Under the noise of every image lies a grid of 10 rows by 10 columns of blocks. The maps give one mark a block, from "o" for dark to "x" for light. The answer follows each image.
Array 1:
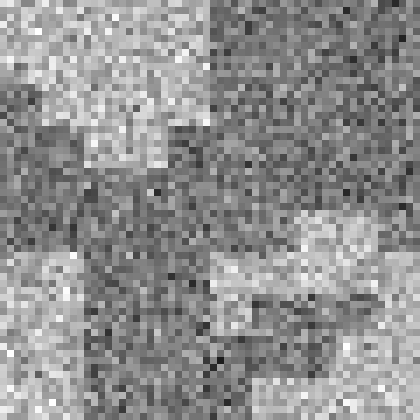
xxxxxooooo
xxxxxooooo
oxxxxooooo
ooxxoooooo
oooooooooo
oooooooxxo
xxoooxxxxx
xxoooxooox
xxooooooxx
xxooooxxxx
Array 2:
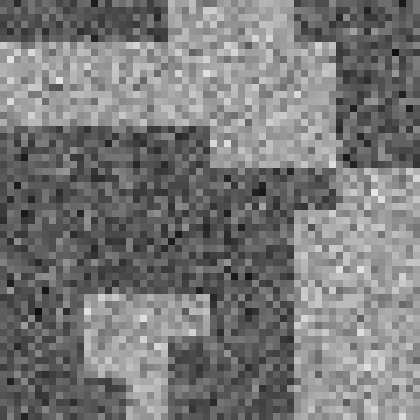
ooooxxxooo
xxxxxxxxoo
xxxxxxxxoo
oooooxxxoo
ooooooooxx
oooooooxxx
oooooooxxx
ooxxxooxxx
ooxxoooxxx
oooxoooxxx
